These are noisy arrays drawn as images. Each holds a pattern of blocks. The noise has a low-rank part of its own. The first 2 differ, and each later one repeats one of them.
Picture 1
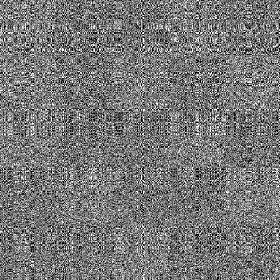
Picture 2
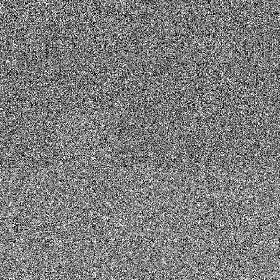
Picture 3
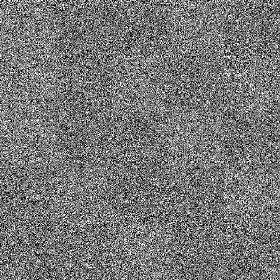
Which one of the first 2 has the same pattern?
1
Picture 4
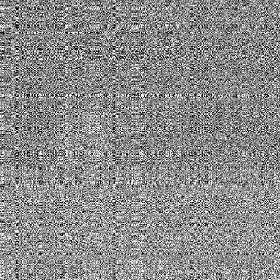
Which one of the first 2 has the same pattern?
2
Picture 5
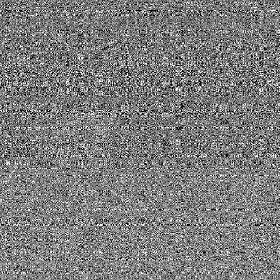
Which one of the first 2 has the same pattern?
2
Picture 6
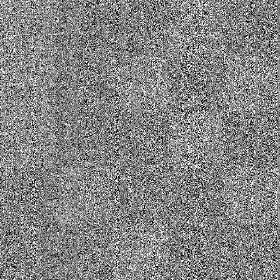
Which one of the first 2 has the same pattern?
1
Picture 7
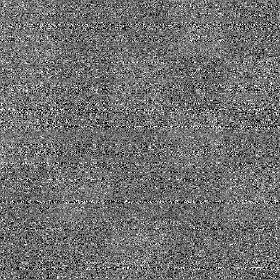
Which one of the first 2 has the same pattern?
1
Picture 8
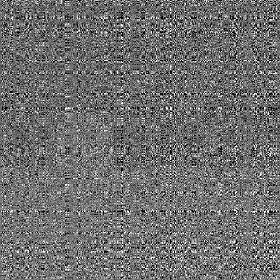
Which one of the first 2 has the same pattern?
2
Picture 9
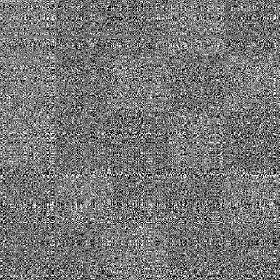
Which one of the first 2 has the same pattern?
1
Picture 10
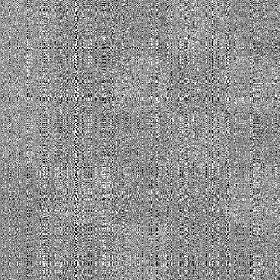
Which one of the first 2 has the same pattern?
1
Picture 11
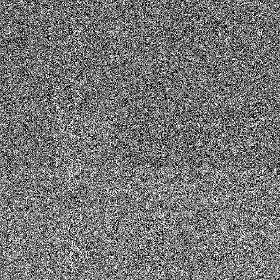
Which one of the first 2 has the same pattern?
2
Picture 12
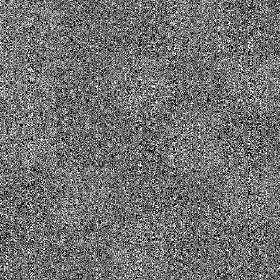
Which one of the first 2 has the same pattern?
1
